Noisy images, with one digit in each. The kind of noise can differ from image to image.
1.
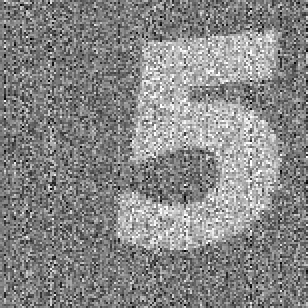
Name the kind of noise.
columns of uneven size
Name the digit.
5
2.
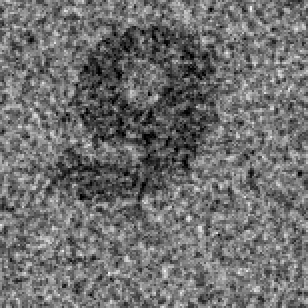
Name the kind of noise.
blotchy
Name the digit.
9
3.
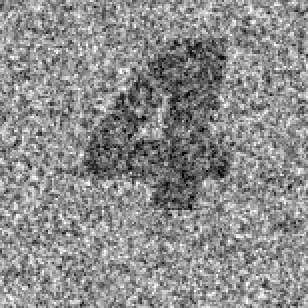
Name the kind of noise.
blotchy
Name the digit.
4
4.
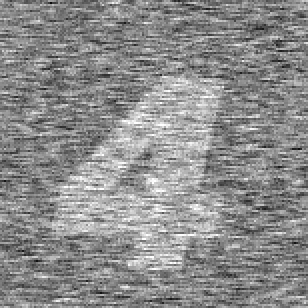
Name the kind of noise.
streaked along the rows
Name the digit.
4
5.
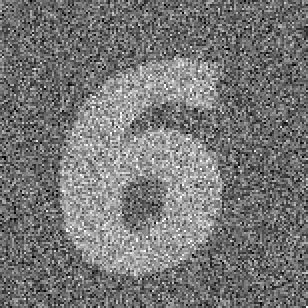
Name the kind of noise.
independent entries
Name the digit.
6
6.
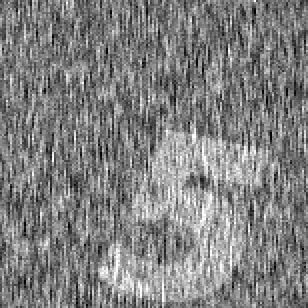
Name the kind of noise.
streaked along the columns
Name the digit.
5
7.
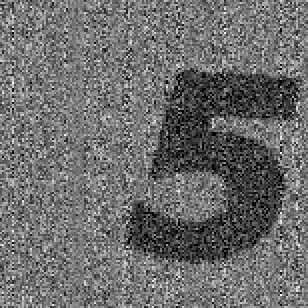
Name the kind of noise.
columns of uneven size
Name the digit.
5
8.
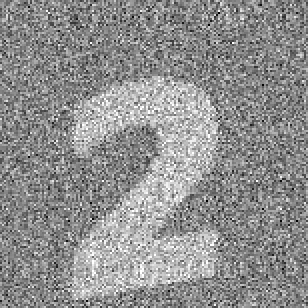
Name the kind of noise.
low rank plus noise
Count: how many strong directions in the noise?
three or four
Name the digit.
2
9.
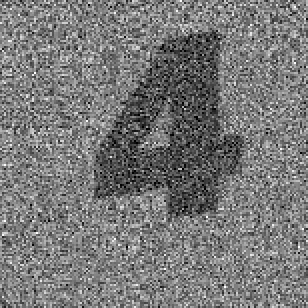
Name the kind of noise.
low rank plus noise
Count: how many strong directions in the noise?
two
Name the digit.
4
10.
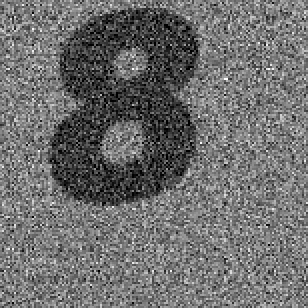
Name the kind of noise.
low rank plus noise
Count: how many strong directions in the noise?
three or four
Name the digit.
8
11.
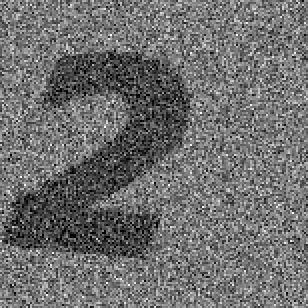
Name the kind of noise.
independent entries
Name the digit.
2
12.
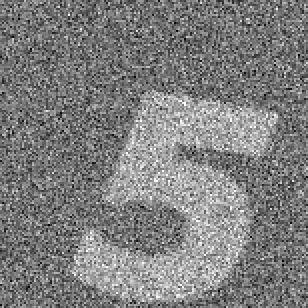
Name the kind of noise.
independent entries
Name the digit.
5
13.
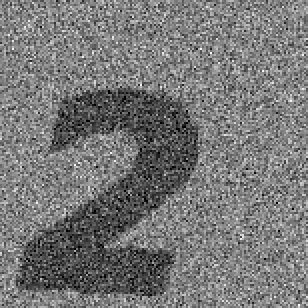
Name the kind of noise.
independent entries
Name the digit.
2
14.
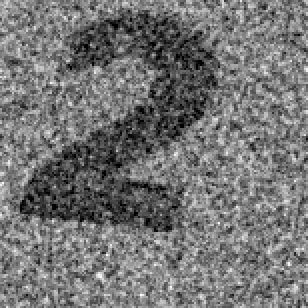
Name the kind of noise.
blotchy
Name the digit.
2
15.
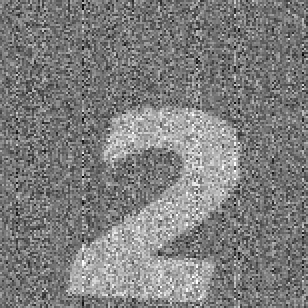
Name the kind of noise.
columns of uneven size
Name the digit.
2
